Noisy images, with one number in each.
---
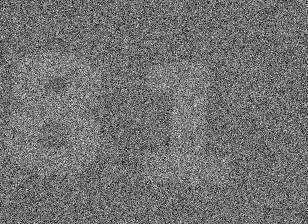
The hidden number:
81
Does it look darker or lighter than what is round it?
lighter
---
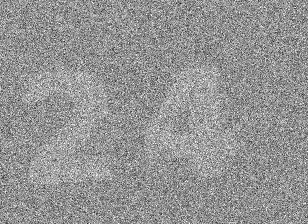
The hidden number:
24
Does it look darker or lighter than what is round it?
lighter
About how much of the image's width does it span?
two thirds
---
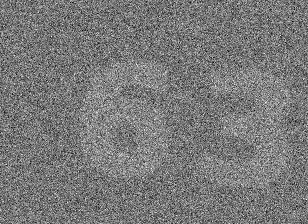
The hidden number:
63
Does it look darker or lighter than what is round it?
lighter
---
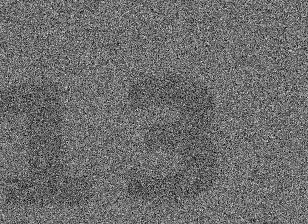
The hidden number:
13
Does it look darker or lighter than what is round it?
darker
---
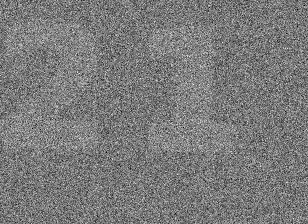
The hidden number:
21
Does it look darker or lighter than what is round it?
lighter
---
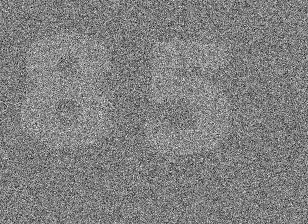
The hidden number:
85
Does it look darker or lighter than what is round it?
lighter
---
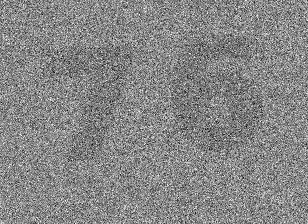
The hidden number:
76
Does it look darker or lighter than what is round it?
darker
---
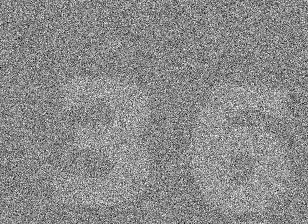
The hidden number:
36
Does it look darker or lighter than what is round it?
lighter
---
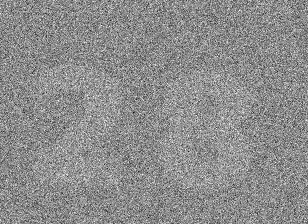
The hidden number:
28
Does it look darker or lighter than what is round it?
lighter
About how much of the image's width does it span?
two thirds
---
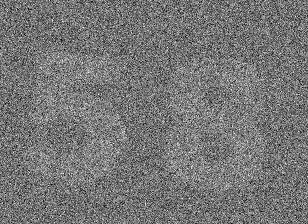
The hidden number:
58
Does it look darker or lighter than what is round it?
lighter
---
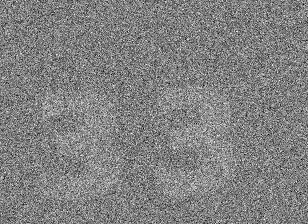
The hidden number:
33
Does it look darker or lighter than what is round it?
lighter
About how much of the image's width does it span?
two thirds
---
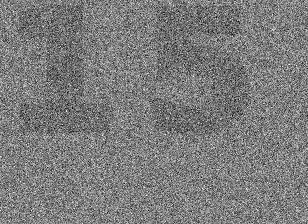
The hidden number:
15
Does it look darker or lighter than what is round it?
darker
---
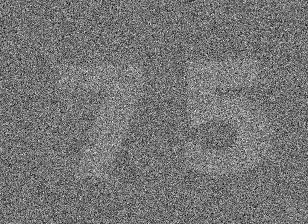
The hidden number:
75
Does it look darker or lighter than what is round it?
lighter
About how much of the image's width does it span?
two thirds
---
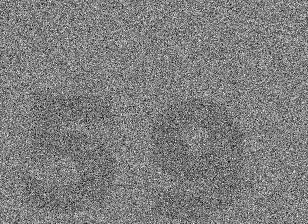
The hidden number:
59
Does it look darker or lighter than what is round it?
darker
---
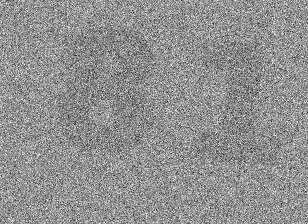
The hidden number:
81
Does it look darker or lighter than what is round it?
darker
